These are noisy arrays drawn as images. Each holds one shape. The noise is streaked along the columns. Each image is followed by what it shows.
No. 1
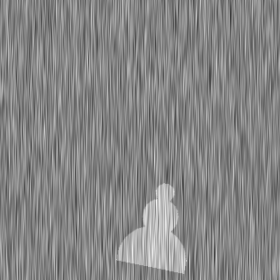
light chess pawn, bottom middle
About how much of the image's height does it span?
a third
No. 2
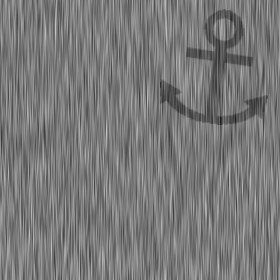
dark anchor, top right
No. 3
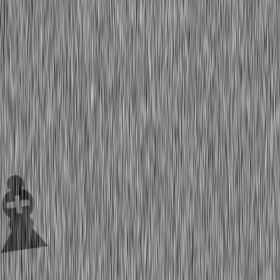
dark chess bishop, bottom left
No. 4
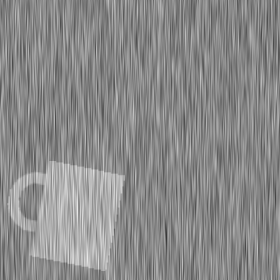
light cup, bottom left
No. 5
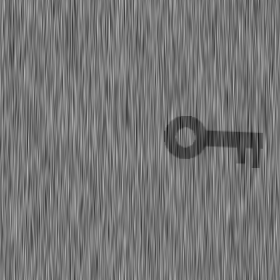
dark key, middle right
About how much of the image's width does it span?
a third
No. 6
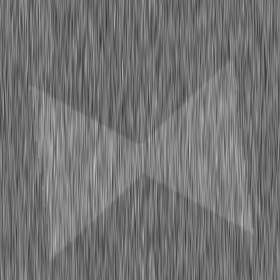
light bow tie
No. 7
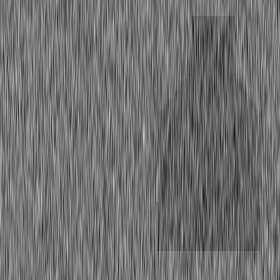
dark bottle
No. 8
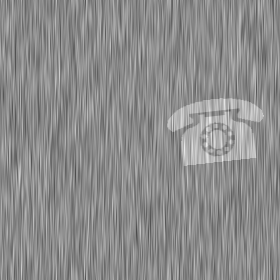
light telephone, middle right
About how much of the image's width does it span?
a third
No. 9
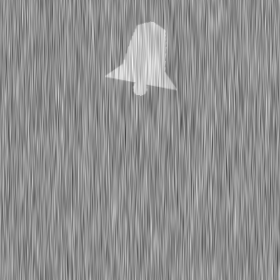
light bell, top middle
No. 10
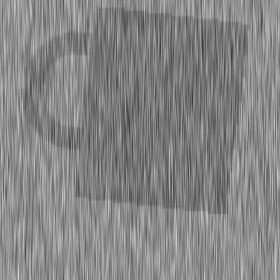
dark cup
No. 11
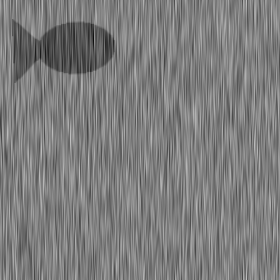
dark fish, top left
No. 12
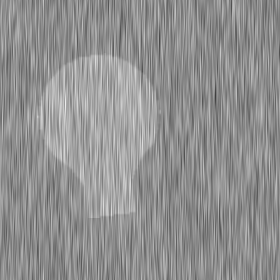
light light bulb
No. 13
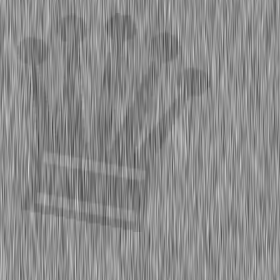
dark chess queen
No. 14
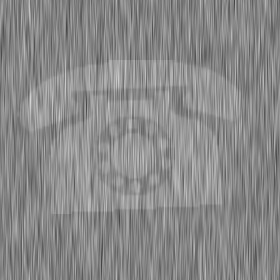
light telephone
